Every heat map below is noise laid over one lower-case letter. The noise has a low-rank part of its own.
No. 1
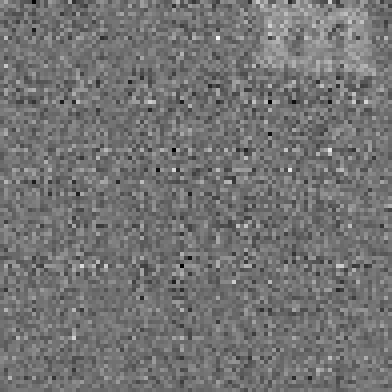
m
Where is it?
top right
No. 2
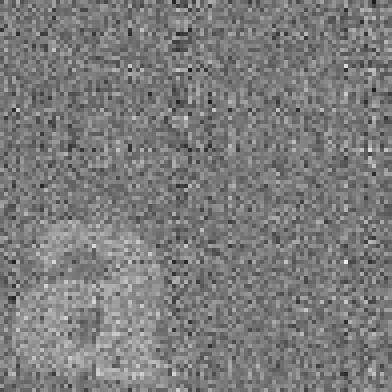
a
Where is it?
bottom left
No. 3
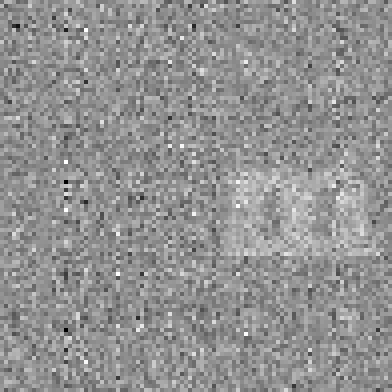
m
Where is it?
middle right
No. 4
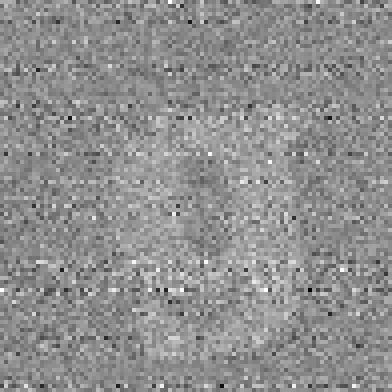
g
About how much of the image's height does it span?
two thirds
